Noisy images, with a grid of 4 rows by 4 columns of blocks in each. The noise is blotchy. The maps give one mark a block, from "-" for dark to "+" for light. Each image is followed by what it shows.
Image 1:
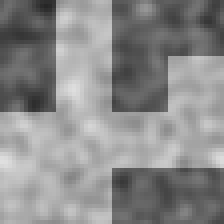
-+--
-+-+
++++
++--
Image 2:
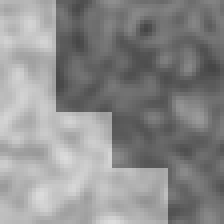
+---
+---
++--
+++-
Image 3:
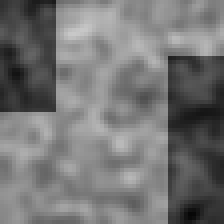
-+++
-++-
+++-
+++-
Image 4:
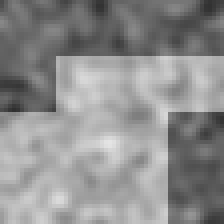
----
-+++
+++-
+++-
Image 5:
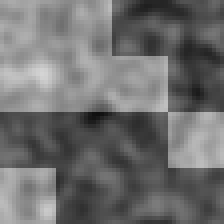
++--
+++-
---+
+---
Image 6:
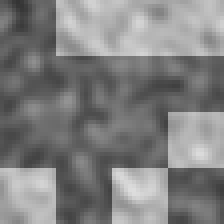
-+++
----
---+
+-+-
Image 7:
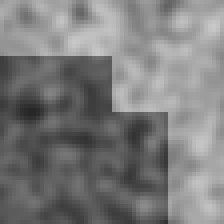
++++
--++
---+
---+
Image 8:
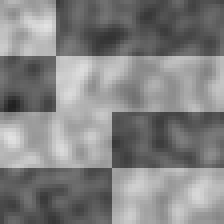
+---
-+++
++--
--++
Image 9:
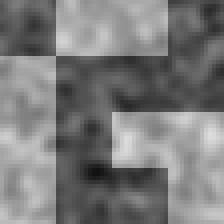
-++-
+---
+-++
+--+
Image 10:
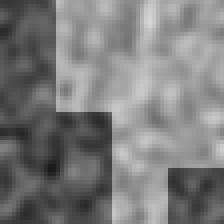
-+++
-+++
--++
--+-
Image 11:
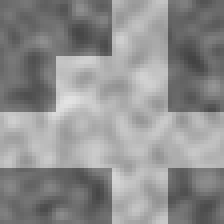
--+-
-++-
++++
--+-
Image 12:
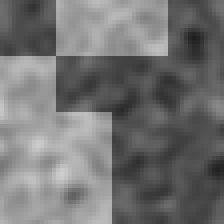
-++-
+---
++--
++--
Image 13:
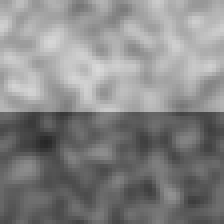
++++
++++
----
----
